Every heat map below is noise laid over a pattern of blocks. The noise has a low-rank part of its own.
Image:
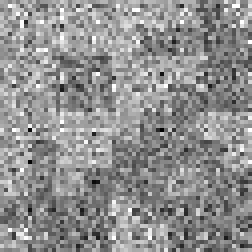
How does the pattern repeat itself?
mirrored about the diagonal from the top left
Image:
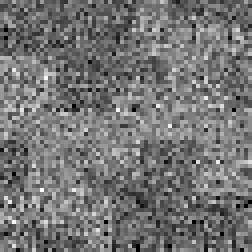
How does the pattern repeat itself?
the same after a half turn
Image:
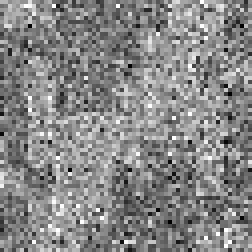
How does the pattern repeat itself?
the same after a half turn
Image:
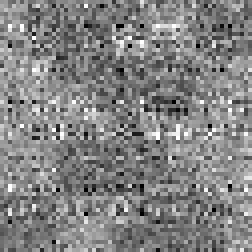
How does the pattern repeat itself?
the same after a half turn
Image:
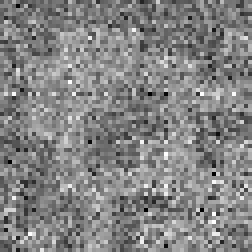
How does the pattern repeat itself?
mirrored about the diagonal from the top left
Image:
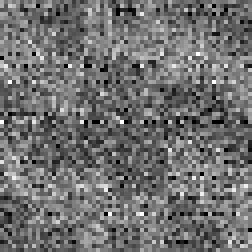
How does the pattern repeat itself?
the same after a half turn
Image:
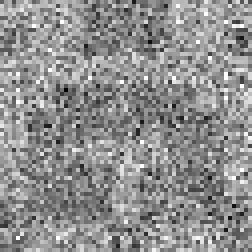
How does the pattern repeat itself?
left and right mirror each other
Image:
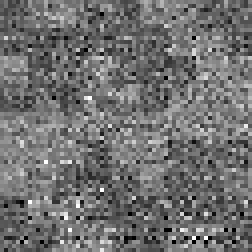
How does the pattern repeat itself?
the same after a half turn
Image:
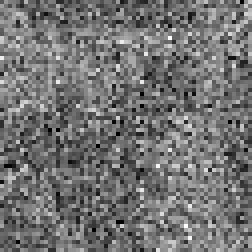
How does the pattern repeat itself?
mirrored about the diagonal from the bottom left
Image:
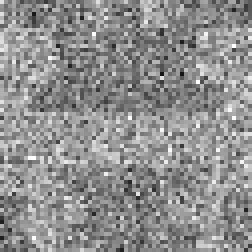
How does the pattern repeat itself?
left and right mirror each other
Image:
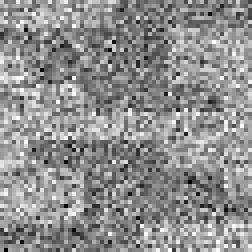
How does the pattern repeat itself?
the same after a half turn
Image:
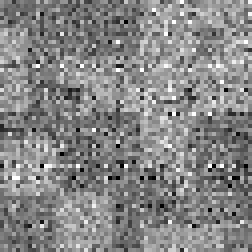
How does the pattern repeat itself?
mirrored about the diagonal from the bottom left
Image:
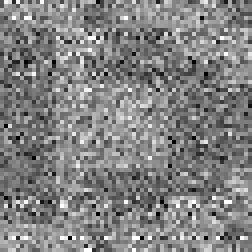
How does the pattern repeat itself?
top and bottom mirror each other
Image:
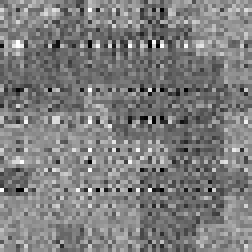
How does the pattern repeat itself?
mirrored about the diagonal from the bottom left
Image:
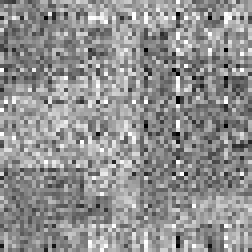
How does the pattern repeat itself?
top and bottom mirror each other
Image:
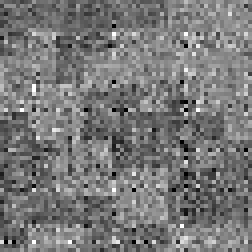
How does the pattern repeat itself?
no symmetry
